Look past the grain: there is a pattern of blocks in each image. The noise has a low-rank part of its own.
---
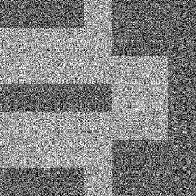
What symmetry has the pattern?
top and bottom mirror each other
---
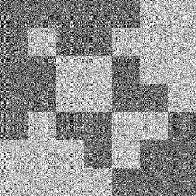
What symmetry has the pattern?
mirrored about the diagonal from the top left
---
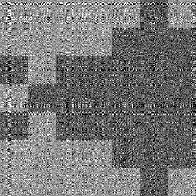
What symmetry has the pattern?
top and bottom mirror each other
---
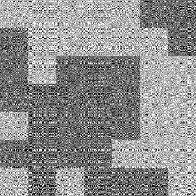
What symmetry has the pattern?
mirrored about the diagonal from the bottom left
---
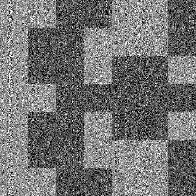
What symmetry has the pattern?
top and bottom mirror each other
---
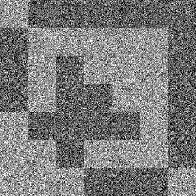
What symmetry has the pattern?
mirrored about the diagonal from the bottom left
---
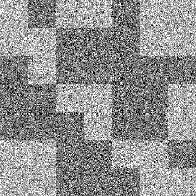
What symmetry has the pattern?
mirrored about the diagonal from the bottom left
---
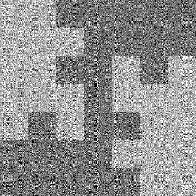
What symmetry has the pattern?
the same after a half turn
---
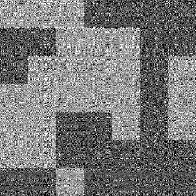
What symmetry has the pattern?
no symmetry
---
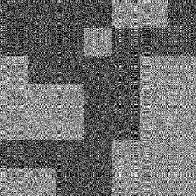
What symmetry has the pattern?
no symmetry
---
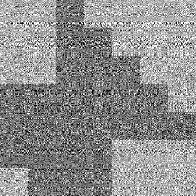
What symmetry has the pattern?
mirrored about the diagonal from the bottom left
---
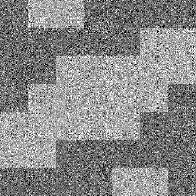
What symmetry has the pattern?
the same after a half turn
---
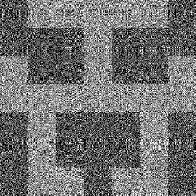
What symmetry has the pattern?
left and right mirror each other
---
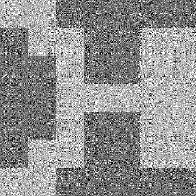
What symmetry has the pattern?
top and bottom mirror each other
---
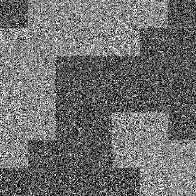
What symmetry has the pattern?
mirrored about the diagonal from the top left
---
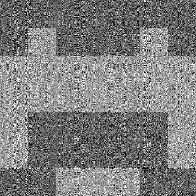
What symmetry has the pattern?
left and right mirror each other
